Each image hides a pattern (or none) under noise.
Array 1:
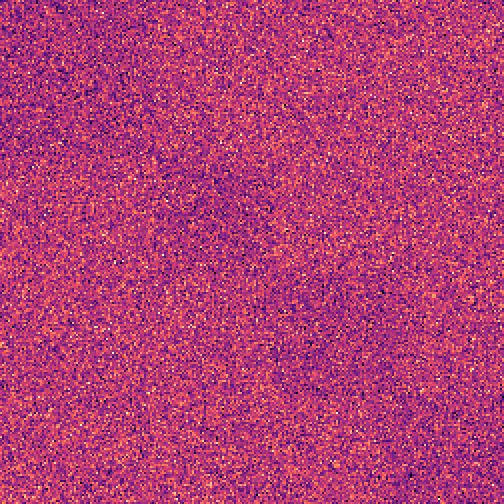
blocks along the diagonal
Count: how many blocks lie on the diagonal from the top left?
4
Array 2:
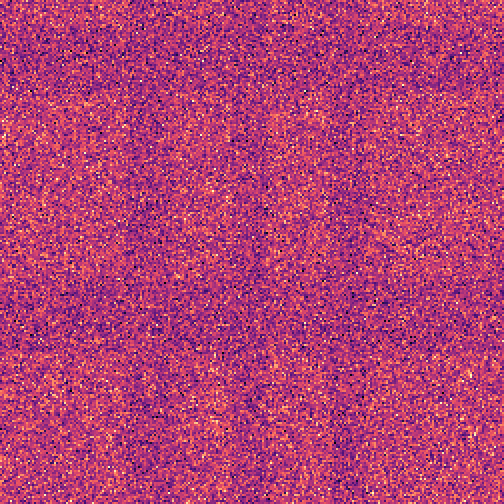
bands of rows crossing bands of columns
